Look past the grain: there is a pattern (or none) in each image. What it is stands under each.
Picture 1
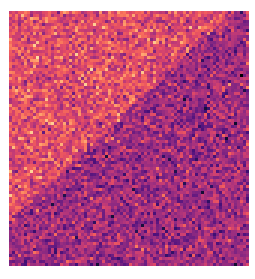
a sharp edge
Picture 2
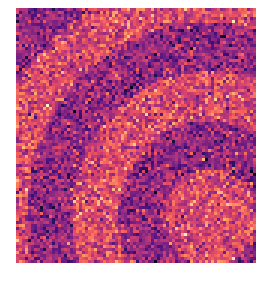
rings round one point
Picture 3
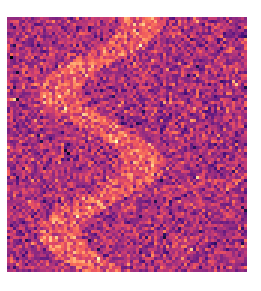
a wavy band
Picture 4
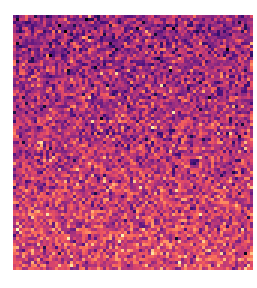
a smooth slope
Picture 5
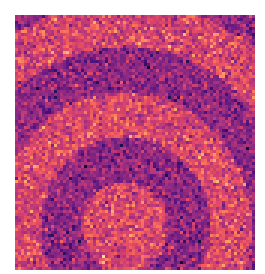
rings round one point
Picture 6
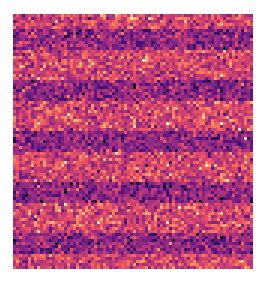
horizontal stripes
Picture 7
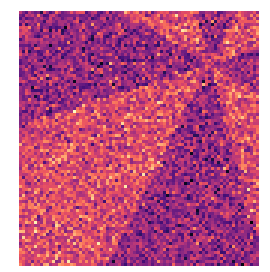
spokes from one point
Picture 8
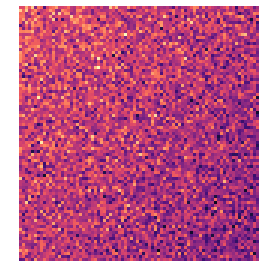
a smooth slope
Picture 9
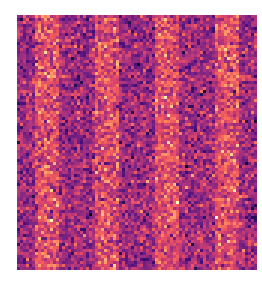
vertical stripes
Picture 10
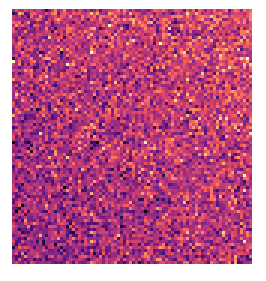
a smooth slope
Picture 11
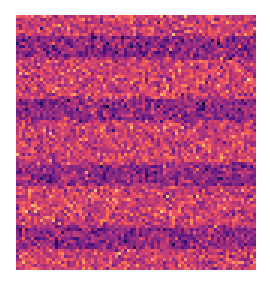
horizontal stripes
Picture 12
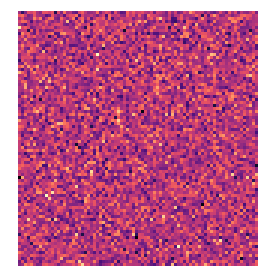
only noise
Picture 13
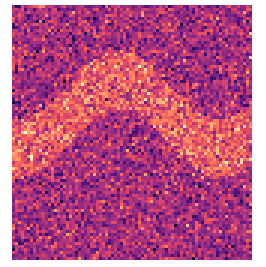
a wavy band
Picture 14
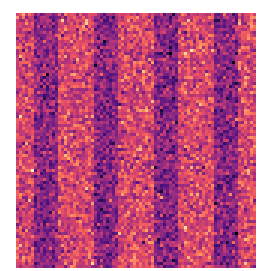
vertical stripes
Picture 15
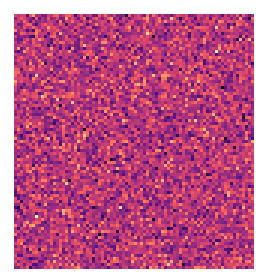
only noise
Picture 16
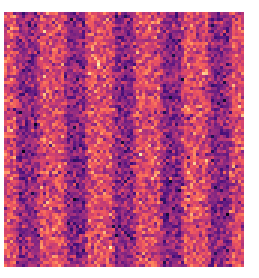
vertical stripes
